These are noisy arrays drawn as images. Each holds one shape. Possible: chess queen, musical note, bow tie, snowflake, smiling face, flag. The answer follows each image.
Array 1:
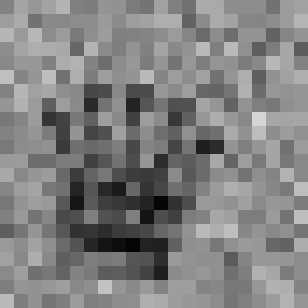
chess queen
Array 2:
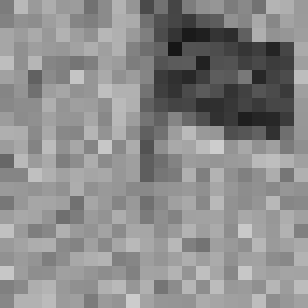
flag
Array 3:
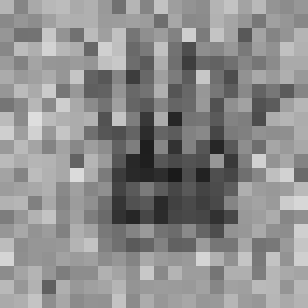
chess queen
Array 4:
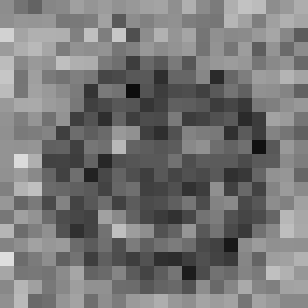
smiling face
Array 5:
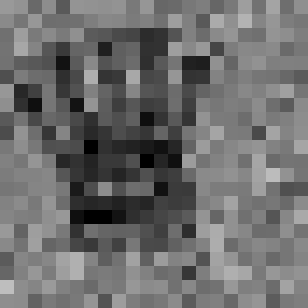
chess queen
